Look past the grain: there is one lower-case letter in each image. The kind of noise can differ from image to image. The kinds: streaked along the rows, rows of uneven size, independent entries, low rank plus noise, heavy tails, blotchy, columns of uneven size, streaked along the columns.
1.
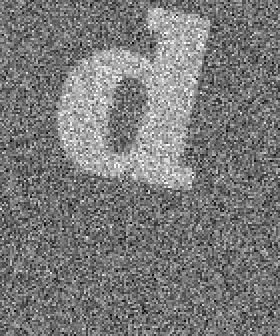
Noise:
independent entries
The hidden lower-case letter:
d
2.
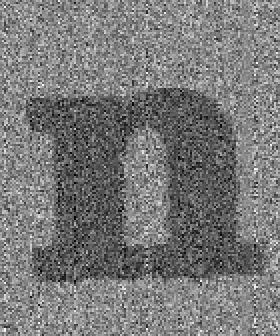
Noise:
columns of uneven size
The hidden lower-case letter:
n
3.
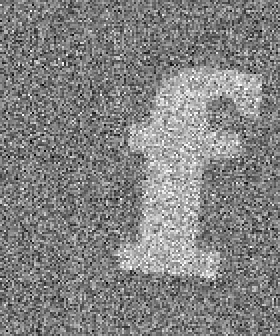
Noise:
low rank plus noise
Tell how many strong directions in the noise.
five to eight
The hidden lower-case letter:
f
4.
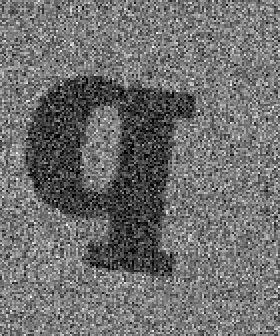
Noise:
low rank plus noise
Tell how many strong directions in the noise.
one
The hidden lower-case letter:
q
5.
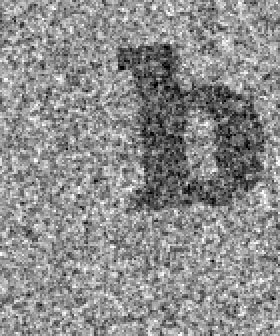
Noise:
blotchy
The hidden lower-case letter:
b
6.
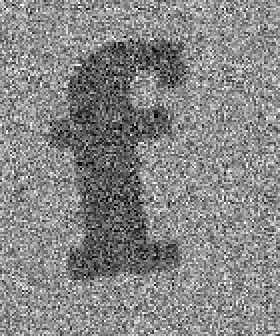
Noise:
low rank plus noise
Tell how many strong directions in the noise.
two
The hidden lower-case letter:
f
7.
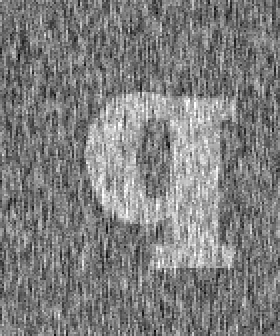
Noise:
streaked along the columns
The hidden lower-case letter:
q
